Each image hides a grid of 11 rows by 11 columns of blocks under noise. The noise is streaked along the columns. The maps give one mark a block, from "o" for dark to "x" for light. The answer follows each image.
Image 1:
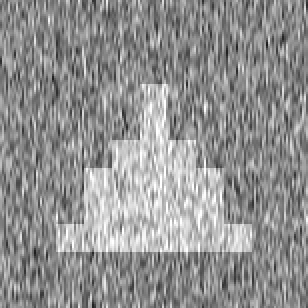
ooooooooooo
ooooooooooo
ooooooooooo
oooooxooooo
oooooxooooo
ooooxxxoooo
oooxxxxxooo
oooxxxxxooo
ooxxxxxxxoo
ooooooooooo
ooooooooooo
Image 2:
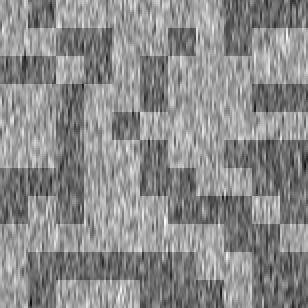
xoxxxxxxooo
xxooxxoxoxx
ooxoxoxxxxx
xxoxxoxxxoo
xxoxoxxxxxx
xxoxxoxxooo
oooxxooxxoo
oxoxxxoooxo
xxxxxxxxoox
xooooooxxoo
xoxxxoooxoo
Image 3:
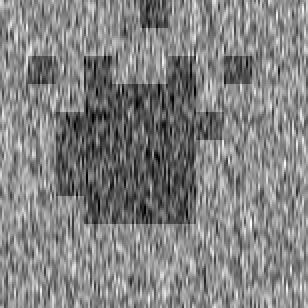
xxxxxoxxxxx
xxxxxxxxxxx
xoxoxxoxoxx
xxxooooxxxx
xxooooooxxx
xxoooooxxxx
xxoooooxxxx
xxxooooxxxx
xxxxxxxxxxx
xxxxxxxxxxx
xxxxxxxxxxx
